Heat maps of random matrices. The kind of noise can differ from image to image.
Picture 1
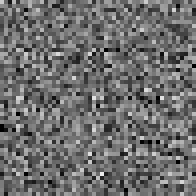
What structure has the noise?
low rank plus noise
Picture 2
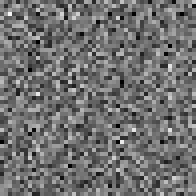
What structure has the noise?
low rank plus noise
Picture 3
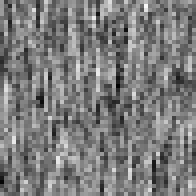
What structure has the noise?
streaked along the columns
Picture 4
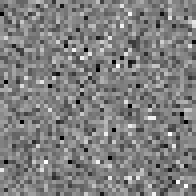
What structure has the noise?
heavy tails
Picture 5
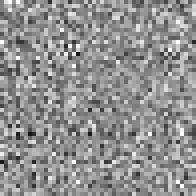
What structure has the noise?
low rank plus noise
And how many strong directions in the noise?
three or four
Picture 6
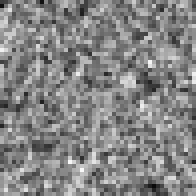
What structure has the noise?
blotchy
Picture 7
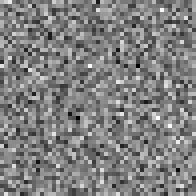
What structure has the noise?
independent entries
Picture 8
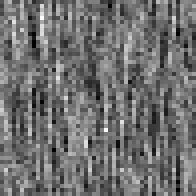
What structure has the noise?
streaked along the columns
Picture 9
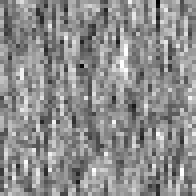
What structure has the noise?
streaked along the columns
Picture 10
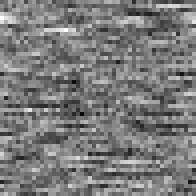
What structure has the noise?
streaked along the rows
